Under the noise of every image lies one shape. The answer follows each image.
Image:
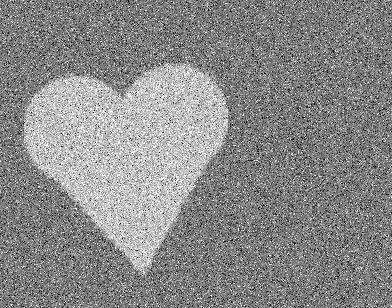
heart
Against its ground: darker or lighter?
lighter
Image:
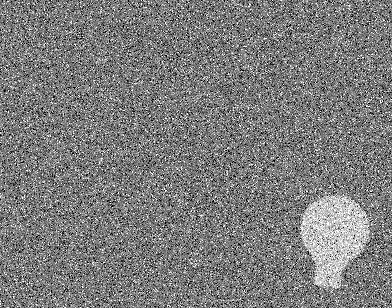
light bulb
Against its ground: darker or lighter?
lighter
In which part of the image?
bottom right
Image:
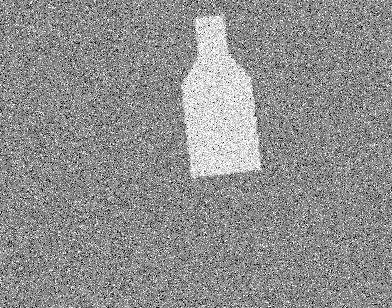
bottle
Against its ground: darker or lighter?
lighter
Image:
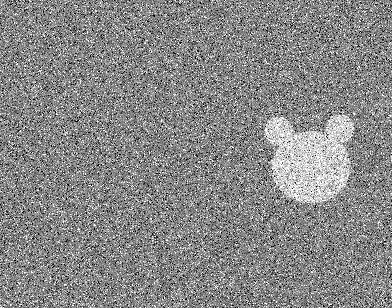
bear's head
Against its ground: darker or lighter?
lighter
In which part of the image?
middle right
